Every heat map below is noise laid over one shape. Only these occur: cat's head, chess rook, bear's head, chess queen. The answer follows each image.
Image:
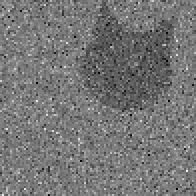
dark cat's head
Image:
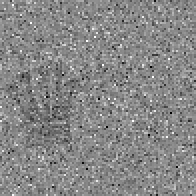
dark chess queen, middle left
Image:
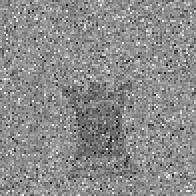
dark chess rook
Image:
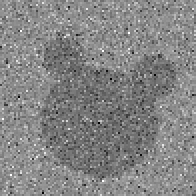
dark bear's head
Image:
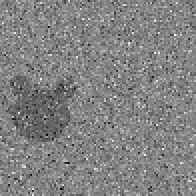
dark bear's head, middle left
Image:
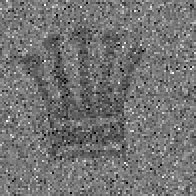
dark chess queen
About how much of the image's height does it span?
two thirds
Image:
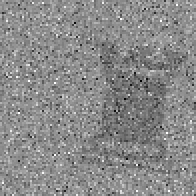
dark chess rook
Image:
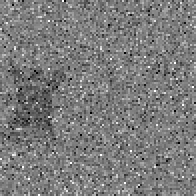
dark chess rook, middle left
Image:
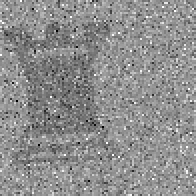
dark chess rook
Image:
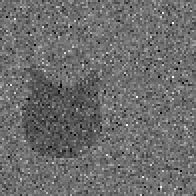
dark cat's head
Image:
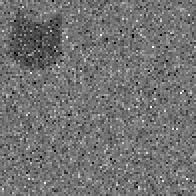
dark cat's head, top left
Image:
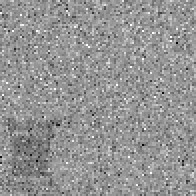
dark chess rook, bottom left
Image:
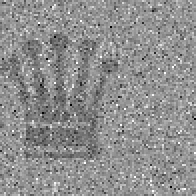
dark chess queen
